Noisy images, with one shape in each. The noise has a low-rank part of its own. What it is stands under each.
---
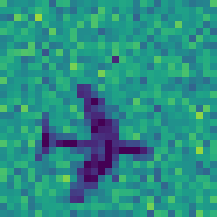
airplane
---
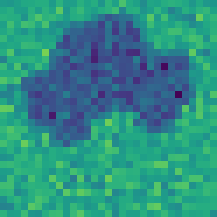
car
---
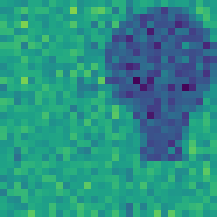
light bulb
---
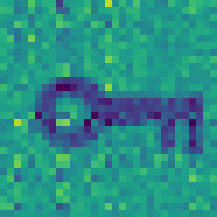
key
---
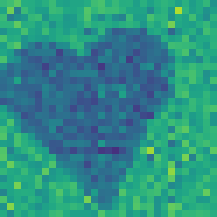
heart
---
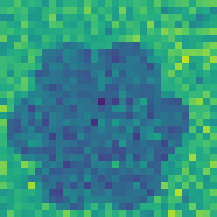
flower
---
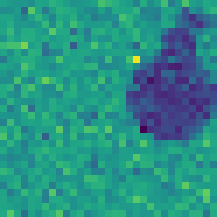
pear
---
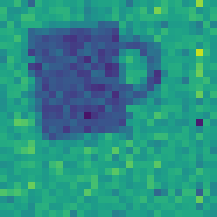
cup
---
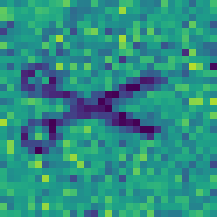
pair of scissors
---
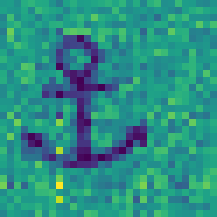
anchor
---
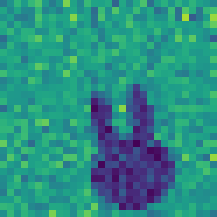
rabbit's head
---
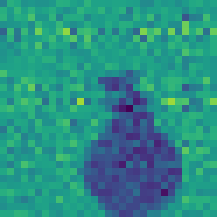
pear
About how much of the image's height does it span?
two thirds
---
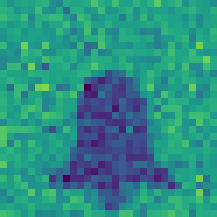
bell
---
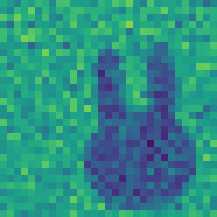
rabbit's head
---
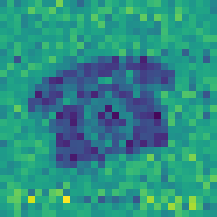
telephone
